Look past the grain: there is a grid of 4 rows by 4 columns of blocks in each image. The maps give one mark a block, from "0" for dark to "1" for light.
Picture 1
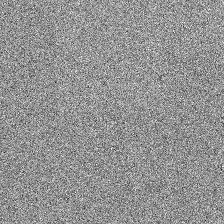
0 1 1 1
0 1 1 0
0 0 0 0
0 0 0 0
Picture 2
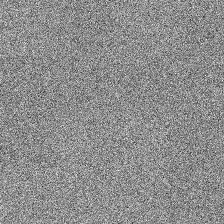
1 0 1 0
0 0 0 0
0 1 1 0
1 1 1 0
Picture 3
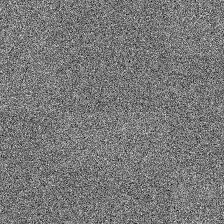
1 0 0 1
1 0 0 0
0 1 1 0
0 0 0 1
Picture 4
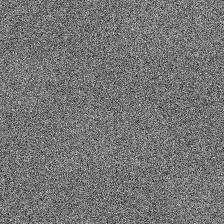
0 0 1 1
1 0 0 0
0 1 1 0
0 0 0 1
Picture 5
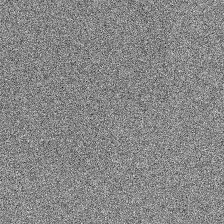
0 0 0 1
0 0 0 1
0 0 1 1
1 1 1 1
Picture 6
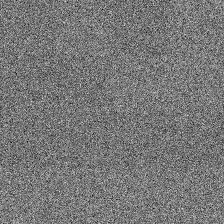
0 1 0 1
0 0 1 1
0 0 0 0
1 1 1 1
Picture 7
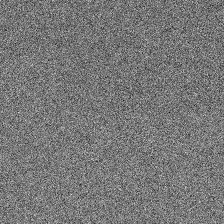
0 0 0 0
1 0 0 0
1 1 1 1
1 1 1 1
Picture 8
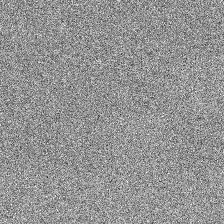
0 0 0 0
0 0 0 1
0 0 1 0
1 1 1 1
